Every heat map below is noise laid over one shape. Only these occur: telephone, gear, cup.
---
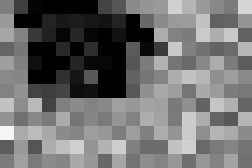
dark telephone
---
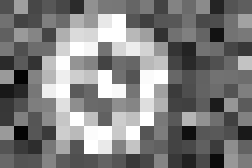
light gear
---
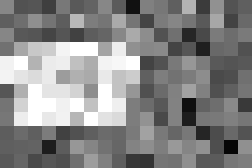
light telephone
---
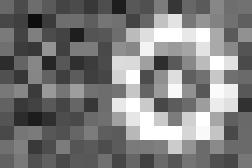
light gear
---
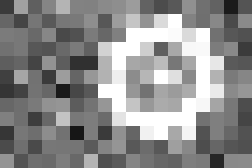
light gear
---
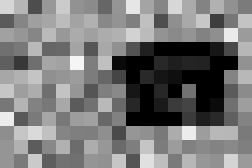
dark telephone
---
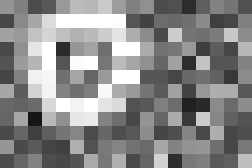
light gear
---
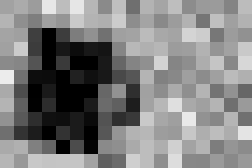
dark cup
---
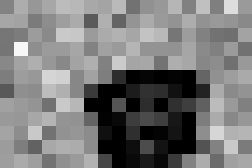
dark telephone
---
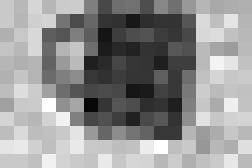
dark cup
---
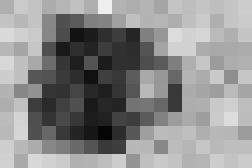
dark cup
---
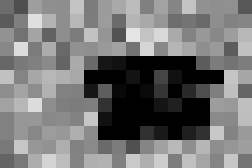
dark telephone
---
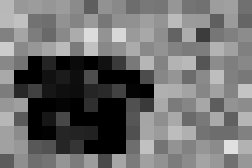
dark telephone
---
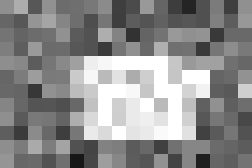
light telephone
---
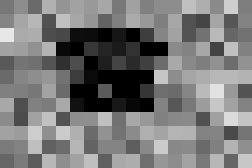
dark telephone
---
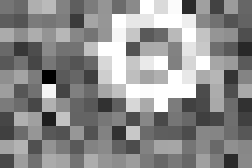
light gear
